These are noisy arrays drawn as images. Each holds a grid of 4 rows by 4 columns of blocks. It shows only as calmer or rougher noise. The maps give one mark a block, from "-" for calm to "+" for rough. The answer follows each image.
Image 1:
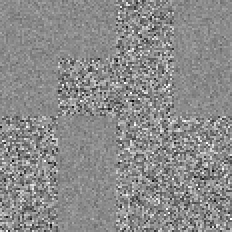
- - + -
- + + -
+ - + +
+ - + +
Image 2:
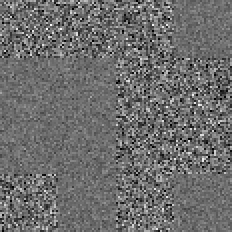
+ + + -
- - + +
- - + +
+ - + -
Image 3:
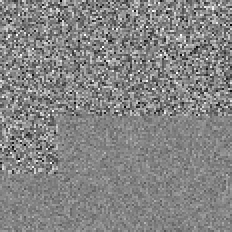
+ + + +
+ + + +
+ - - -
- - - -
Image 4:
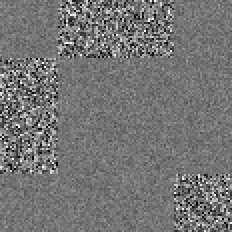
- + + -
+ - - -
+ - - -
- - - +
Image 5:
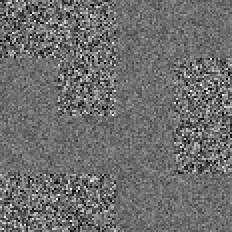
+ + - -
- + - +
- - - +
+ + - -
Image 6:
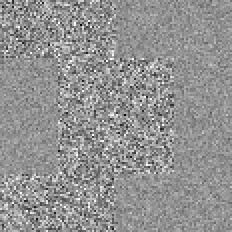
+ + - -
- + + -
- + + -
+ + - -
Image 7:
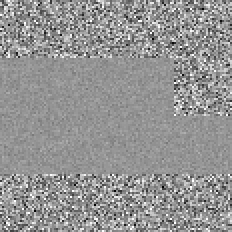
+ + + +
- - - +
- - - -
+ + + +
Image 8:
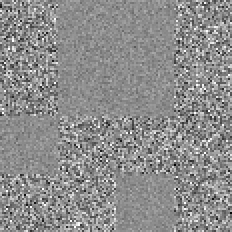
+ - - +
+ - - +
- + + +
+ + - +
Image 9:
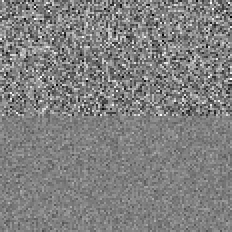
+ + + +
+ + + +
- - - -
- - - -
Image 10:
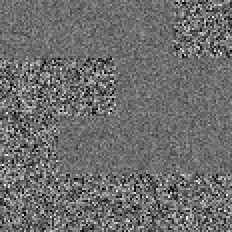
- - - +
+ + - -
+ - - -
+ + + +
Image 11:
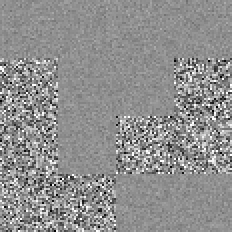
- - - -
+ - - +
+ - + +
+ + - -
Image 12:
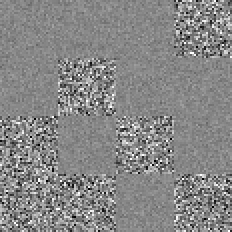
- - - +
- + - -
+ - + -
+ + - +
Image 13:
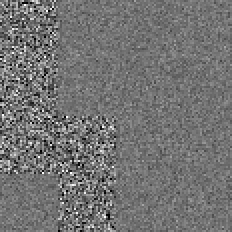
+ - - -
+ - - -
+ + - -
- + - -
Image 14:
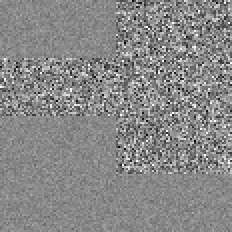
- - + +
+ + + +
- - + +
- - - -
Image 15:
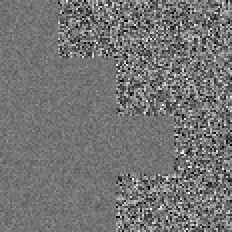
- + + +
- - + +
- - - +
- - + +
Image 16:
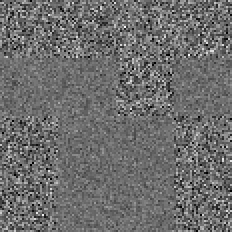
+ + + +
- - + -
+ - - +
+ - - +
